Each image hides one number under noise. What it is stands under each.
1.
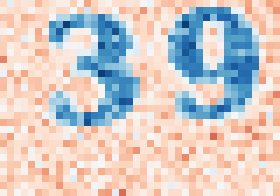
39
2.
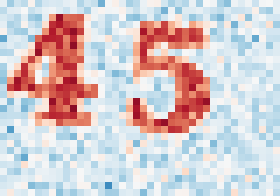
45
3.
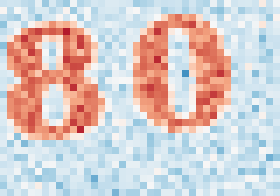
80
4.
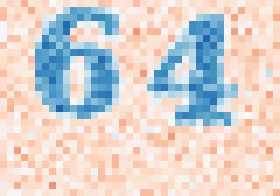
64
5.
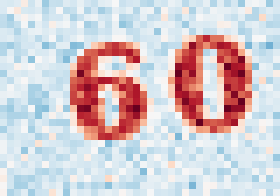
60
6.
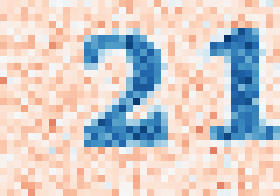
21
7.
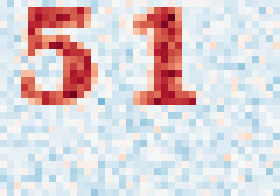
51
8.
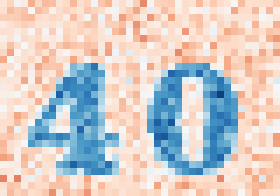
40
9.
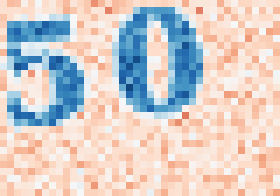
50
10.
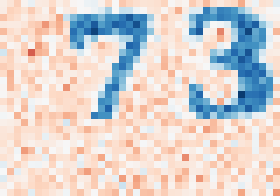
73
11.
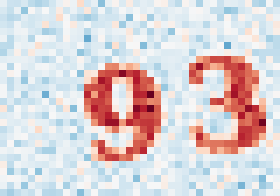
93
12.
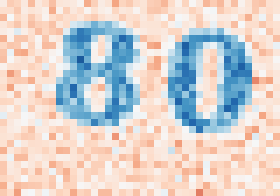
80
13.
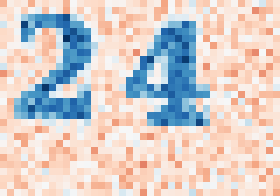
24
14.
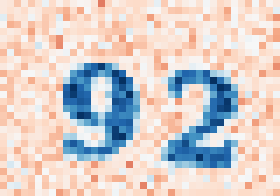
92
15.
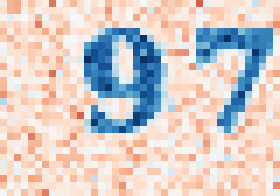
97
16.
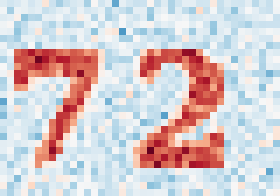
72
